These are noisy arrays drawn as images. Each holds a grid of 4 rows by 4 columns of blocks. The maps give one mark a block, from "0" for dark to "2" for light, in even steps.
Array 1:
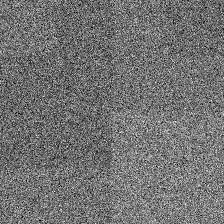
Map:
1 0 1 0
0 0 1 1
0 0 2 2
1 1 2 2
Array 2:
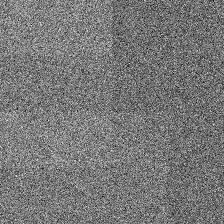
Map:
2 2 0 0
1 1 0 0
2 2 1 0
1 1 1 0
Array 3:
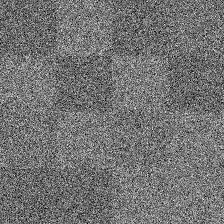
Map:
0 2 0 1
2 0 2 0
1 2 1 2
0 0 2 2
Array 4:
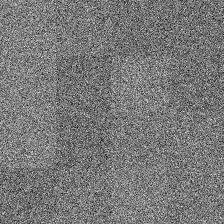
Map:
2 1 0 0
2 0 2 0
2 0 1 1
0 1 2 1
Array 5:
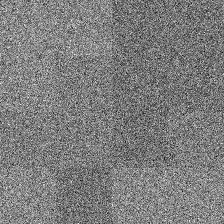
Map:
2 2 0 0
2 1 0 0
1 1 0 1
2 0 2 2
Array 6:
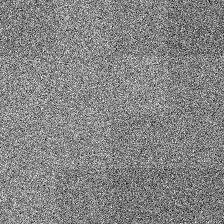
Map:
1 2 1 0
2 2 2 1
2 2 1 1
2 1 0 0
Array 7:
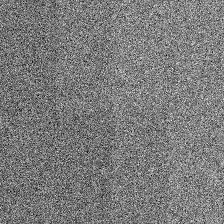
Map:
0 1 2 2
0 1 2 2
0 0 1 2
0 0 1 2
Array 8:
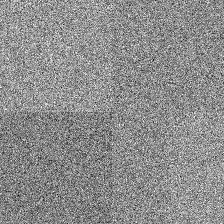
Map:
2 2 1 1
2 2 1 1
0 0 1 2
0 0 1 2
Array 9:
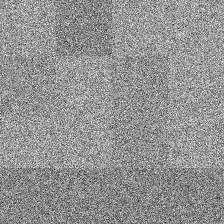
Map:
2 0 2 2
1 2 1 2
2 2 1 2
0 0 0 0
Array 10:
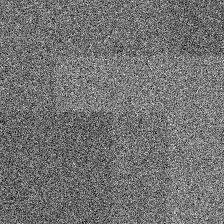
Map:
1 1 1 0
1 2 2 2
0 0 1 2
0 0 1 2
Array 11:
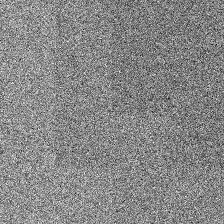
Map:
2 1 0 0
2 1 0 0
2 1 1 0
2 2 1 1
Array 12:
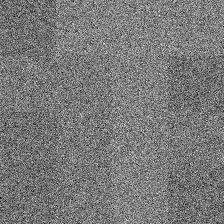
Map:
0 2 2 2
1 1 2 0
0 1 2 1
0 1 2 0
